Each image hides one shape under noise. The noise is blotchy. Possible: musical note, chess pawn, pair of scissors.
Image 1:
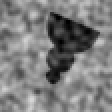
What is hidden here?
dark chess pawn
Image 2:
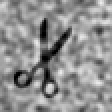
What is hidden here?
dark pair of scissors
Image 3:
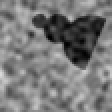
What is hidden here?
dark chess pawn
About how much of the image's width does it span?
two thirds
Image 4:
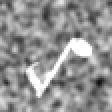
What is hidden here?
light musical note
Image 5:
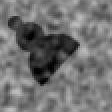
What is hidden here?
dark chess pawn
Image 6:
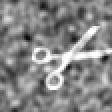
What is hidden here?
light pair of scissors
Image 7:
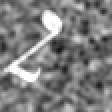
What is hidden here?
light musical note
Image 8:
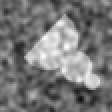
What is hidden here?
light chess pawn
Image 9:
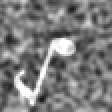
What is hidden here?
light musical note
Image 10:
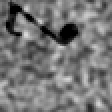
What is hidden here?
dark musical note
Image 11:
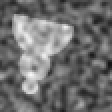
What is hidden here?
light chess pawn
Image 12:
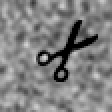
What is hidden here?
dark pair of scissors
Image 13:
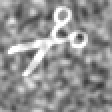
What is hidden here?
light pair of scissors
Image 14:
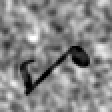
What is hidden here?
dark musical note
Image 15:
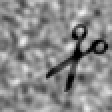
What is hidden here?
dark pair of scissors
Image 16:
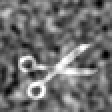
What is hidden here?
light pair of scissors
